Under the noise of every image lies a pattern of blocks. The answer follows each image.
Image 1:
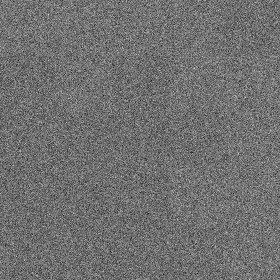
mirrored about the diagonal from the bottom left
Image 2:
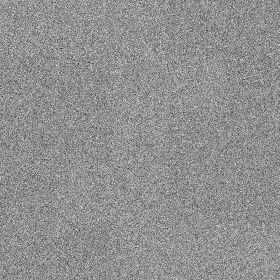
the same after a half turn
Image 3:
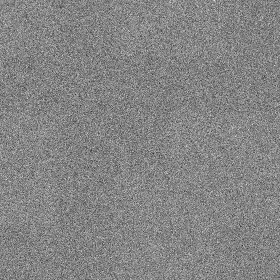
mirrored about the diagonal from the top left
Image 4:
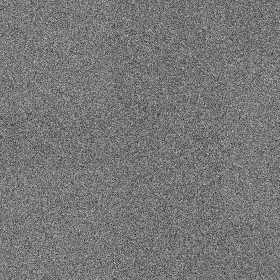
top and bottom mirror each other
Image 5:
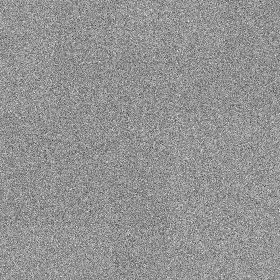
no symmetry
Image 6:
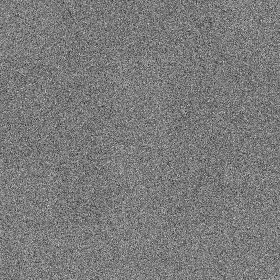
left and right mirror each other
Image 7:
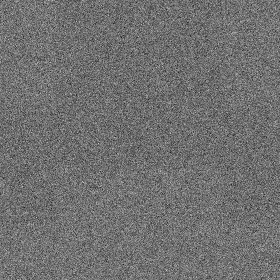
left and right mirror each other
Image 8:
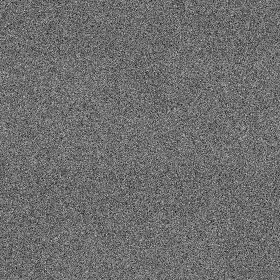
left and right mirror each other
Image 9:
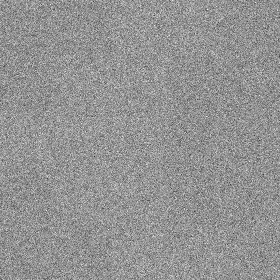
top and bottom mirror each other
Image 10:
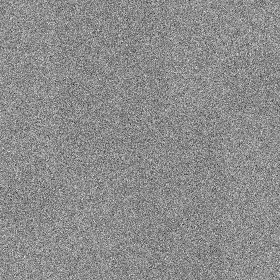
the same after a half turn
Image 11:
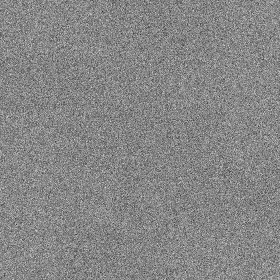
the same after a half turn
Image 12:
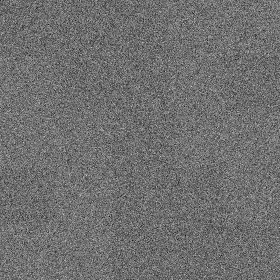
the same after a half turn
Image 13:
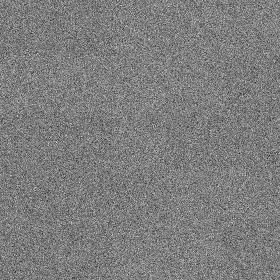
no symmetry
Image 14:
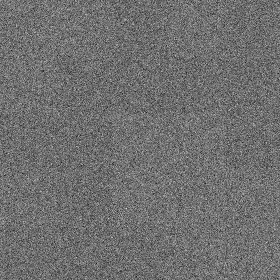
mirrored about the diagonal from the top left
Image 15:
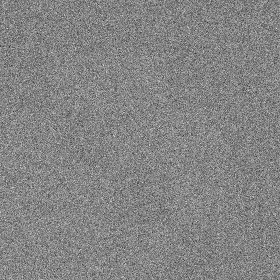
mirrored about the diagonal from the bottom left
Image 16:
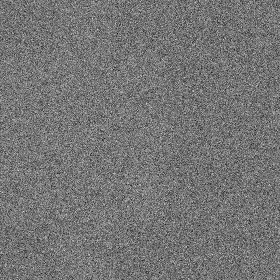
top and bottom mirror each other
